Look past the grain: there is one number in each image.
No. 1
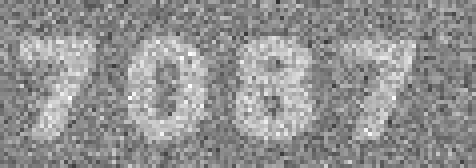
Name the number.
7087
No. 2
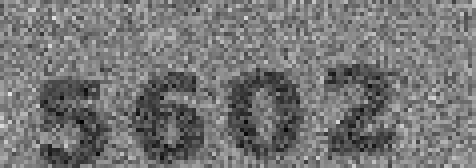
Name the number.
5602
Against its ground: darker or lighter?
darker
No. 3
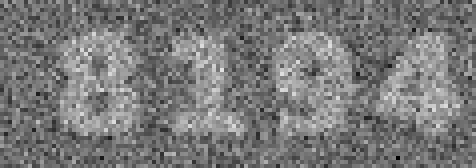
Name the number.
8194
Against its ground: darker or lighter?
lighter
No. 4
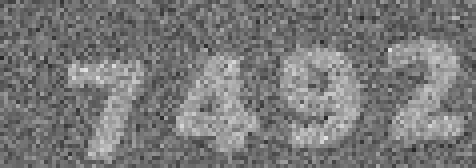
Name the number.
7492
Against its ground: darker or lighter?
lighter
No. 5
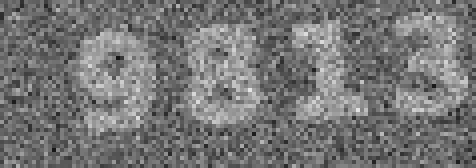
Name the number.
9813
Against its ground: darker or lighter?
lighter
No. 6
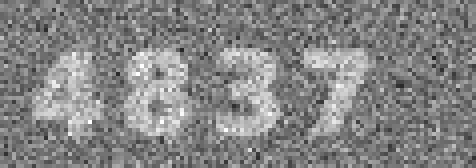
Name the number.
4837
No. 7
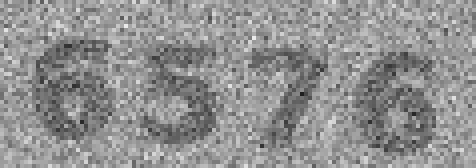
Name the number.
6576
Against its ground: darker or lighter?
darker
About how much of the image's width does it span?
nearly all
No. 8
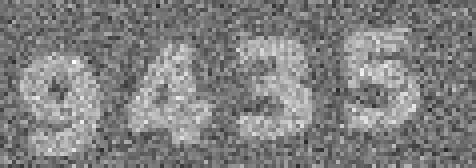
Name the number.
9435
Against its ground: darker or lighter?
lighter
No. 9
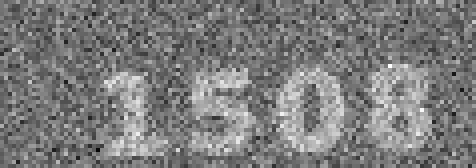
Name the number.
1508
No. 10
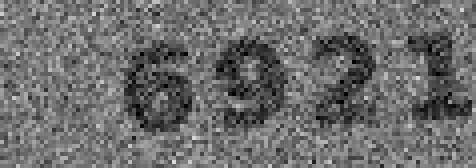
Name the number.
6921
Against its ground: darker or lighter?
darker
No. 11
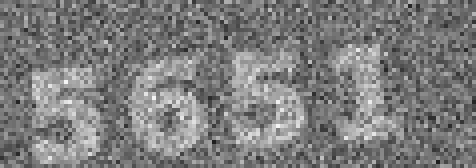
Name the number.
5651
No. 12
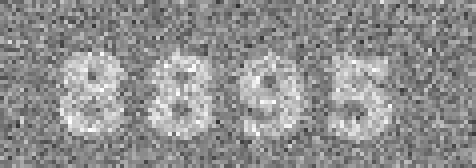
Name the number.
8895
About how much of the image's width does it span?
two thirds
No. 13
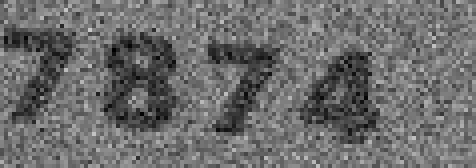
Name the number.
7874
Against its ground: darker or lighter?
darker
